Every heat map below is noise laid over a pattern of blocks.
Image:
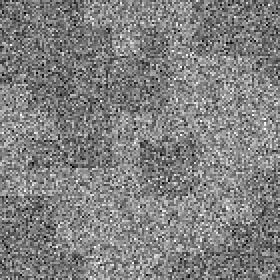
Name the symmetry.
mirrored about the diagonal from the top left
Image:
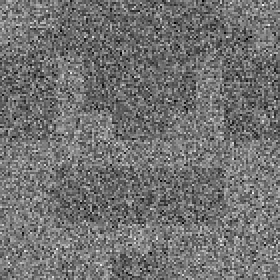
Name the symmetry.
left and right mirror each other
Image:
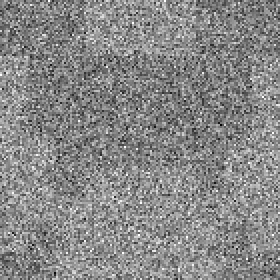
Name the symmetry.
left and right mirror each other
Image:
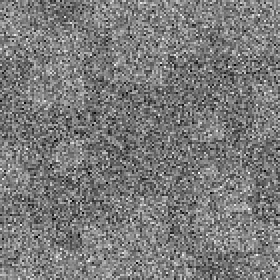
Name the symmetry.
the same after a half turn
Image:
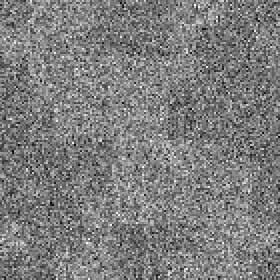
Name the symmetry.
the same after a half turn
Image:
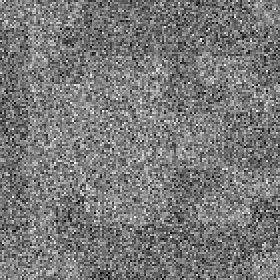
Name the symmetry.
top and bottom mirror each other
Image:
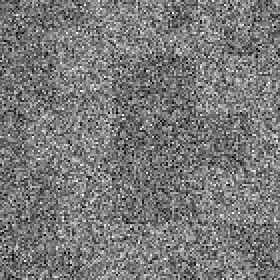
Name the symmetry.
top and bottom mirror each other
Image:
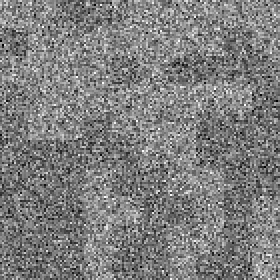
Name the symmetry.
no symmetry
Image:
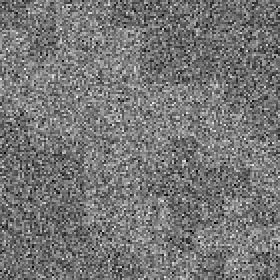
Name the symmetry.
mirrored about the diagonal from the top left
